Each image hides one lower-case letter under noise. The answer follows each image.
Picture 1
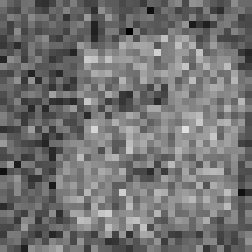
a
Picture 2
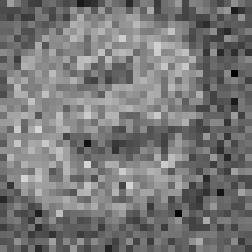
e
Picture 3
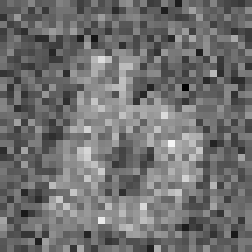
b
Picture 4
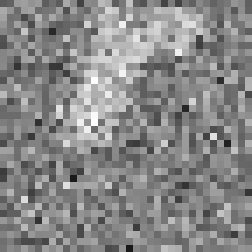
r
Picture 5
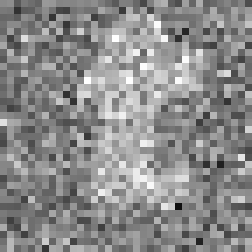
t
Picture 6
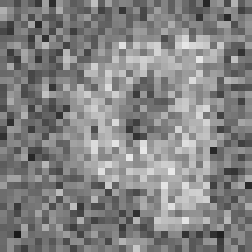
q
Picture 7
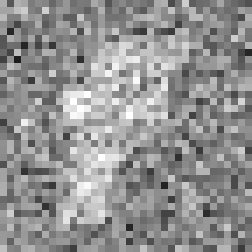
f
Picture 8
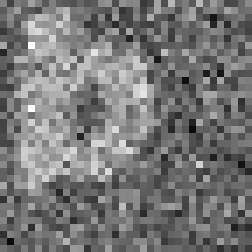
b
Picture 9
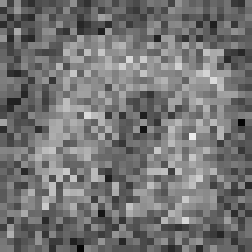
n
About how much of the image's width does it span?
nearly all
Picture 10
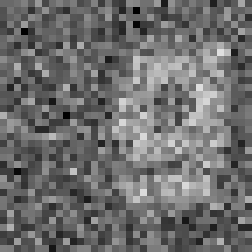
g
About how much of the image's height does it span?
two thirds
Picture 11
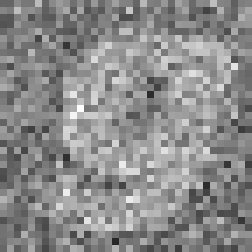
g
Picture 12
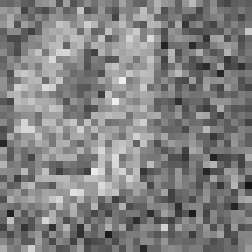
g
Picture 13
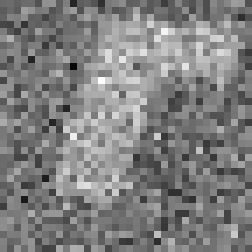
r
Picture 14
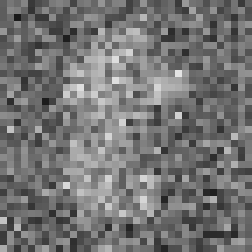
t
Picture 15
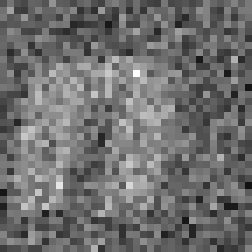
n
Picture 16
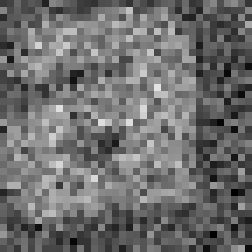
a
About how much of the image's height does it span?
nearly all
